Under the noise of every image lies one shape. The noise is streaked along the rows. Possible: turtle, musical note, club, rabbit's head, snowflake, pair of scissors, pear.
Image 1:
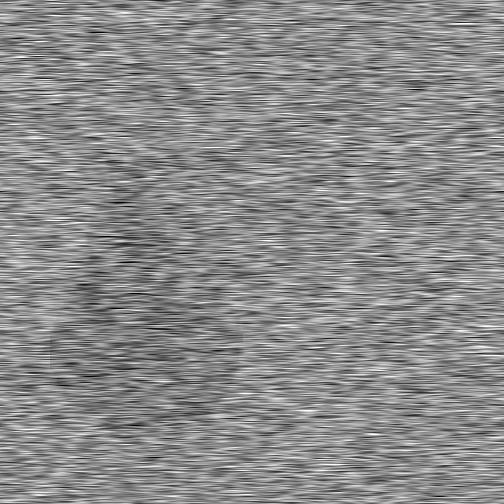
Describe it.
dark pear
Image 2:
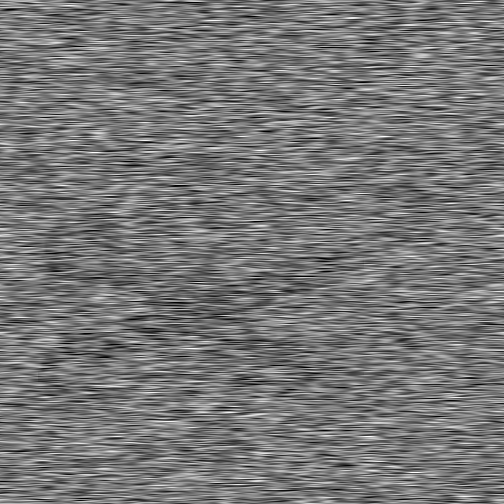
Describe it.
dark pair of scissors
